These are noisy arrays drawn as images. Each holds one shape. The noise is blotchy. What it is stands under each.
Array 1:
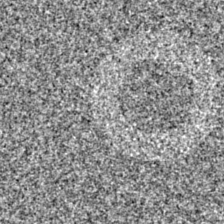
ring
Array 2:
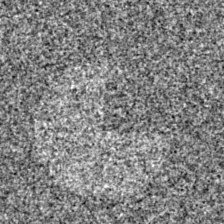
disc with a wedge cut out
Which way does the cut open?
up and right
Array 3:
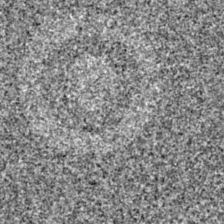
bullseye
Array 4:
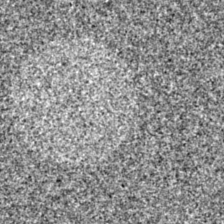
disc
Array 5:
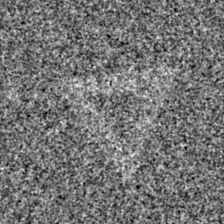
triangle frame
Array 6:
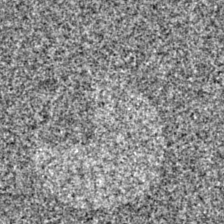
disc with a wedge cut out
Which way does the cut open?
up and left
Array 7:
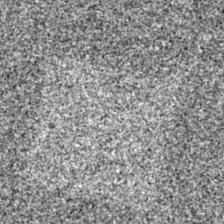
square
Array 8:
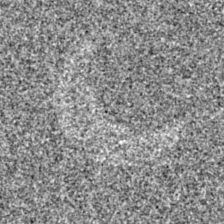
crescent
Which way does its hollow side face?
up and right
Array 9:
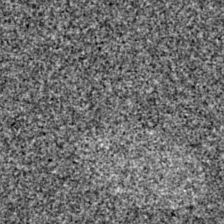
ellipse
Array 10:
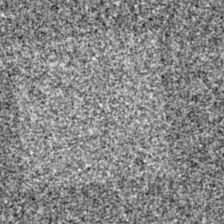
square
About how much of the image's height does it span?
two thirds
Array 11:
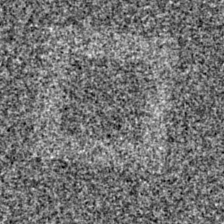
square frame
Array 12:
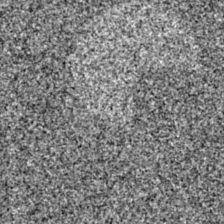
disc with a wedge cut out
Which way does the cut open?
down and right
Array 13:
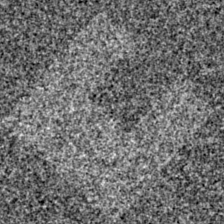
square with a notch
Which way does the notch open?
up and right
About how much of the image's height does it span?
nearly all
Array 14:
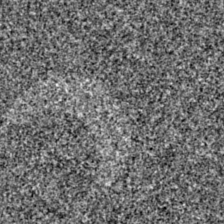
crescent
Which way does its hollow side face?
down and left
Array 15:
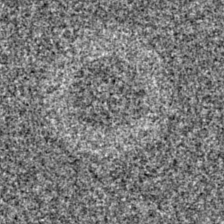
ring
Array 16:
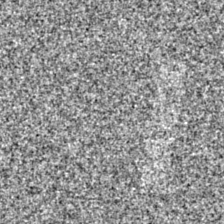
bar
